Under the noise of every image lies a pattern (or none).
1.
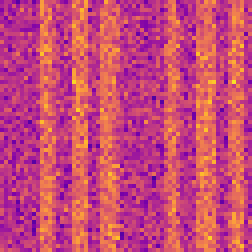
bands of columns
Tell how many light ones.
6
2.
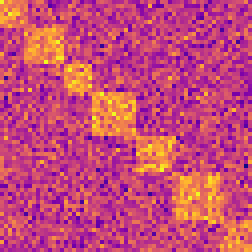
blocks along the diagonal
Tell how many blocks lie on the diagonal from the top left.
7
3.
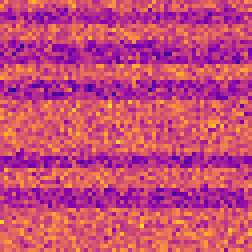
bands of rows
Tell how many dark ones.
5
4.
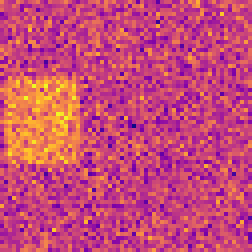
one block
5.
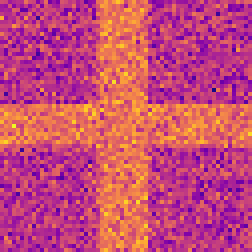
bands of rows crossing bands of columns
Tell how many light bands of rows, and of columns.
1 and 1
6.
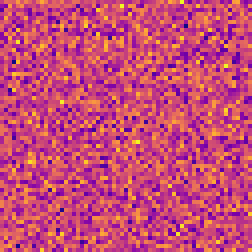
only noise
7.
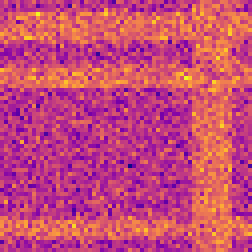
bands of rows crossing bands of columns
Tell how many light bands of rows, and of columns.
3 and 1
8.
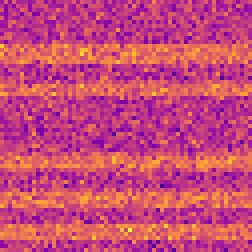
bands of rows
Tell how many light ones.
5
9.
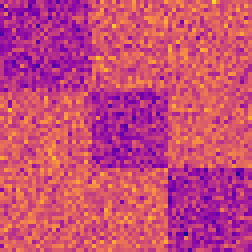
blocks along the diagonal
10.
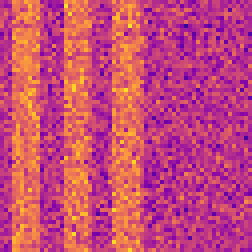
bands of columns
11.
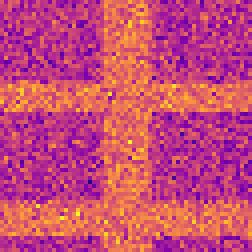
bands of rows crossing bands of columns
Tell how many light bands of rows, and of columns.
2 and 1
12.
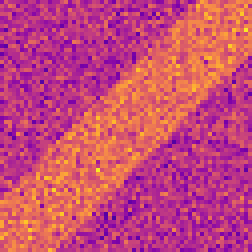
a diagonal band
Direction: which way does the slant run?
bottom left to top right
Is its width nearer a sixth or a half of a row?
a half
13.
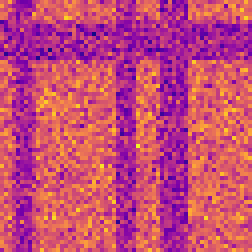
bands of rows crossing bands of columns
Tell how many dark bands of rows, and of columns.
1 and 3
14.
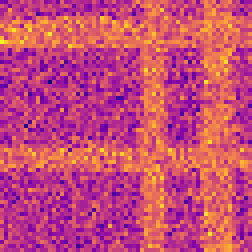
bands of rows crossing bands of columns
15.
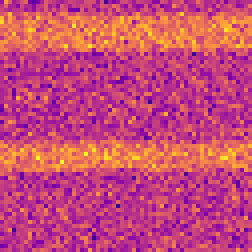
bands of rows
